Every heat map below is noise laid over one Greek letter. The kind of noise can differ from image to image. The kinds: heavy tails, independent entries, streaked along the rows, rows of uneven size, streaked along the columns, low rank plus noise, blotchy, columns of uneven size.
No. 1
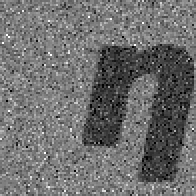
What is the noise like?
heavy tails
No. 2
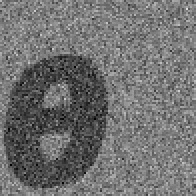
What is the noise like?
independent entries
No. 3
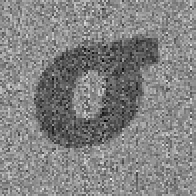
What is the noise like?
columns of uneven size
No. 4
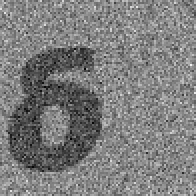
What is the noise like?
independent entries
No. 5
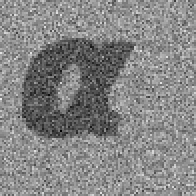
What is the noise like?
low rank plus noise
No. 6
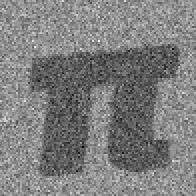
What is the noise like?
independent entries
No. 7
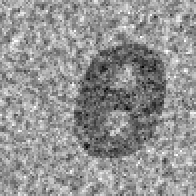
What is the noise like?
blotchy
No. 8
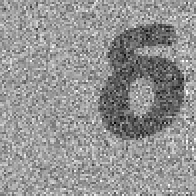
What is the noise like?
low rank plus noise
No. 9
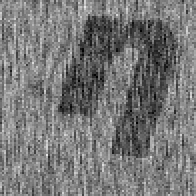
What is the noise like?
streaked along the columns
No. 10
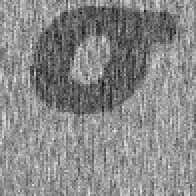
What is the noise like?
streaked along the columns
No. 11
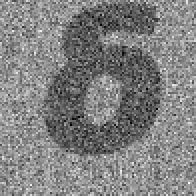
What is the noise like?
low rank plus noise
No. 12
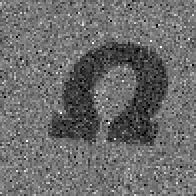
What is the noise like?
heavy tails
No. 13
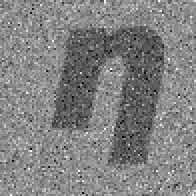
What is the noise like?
heavy tails
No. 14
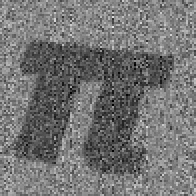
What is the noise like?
columns of uneven size
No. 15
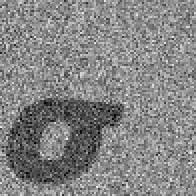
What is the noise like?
low rank plus noise
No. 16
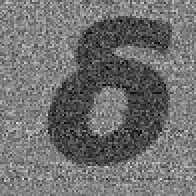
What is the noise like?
rows of uneven size
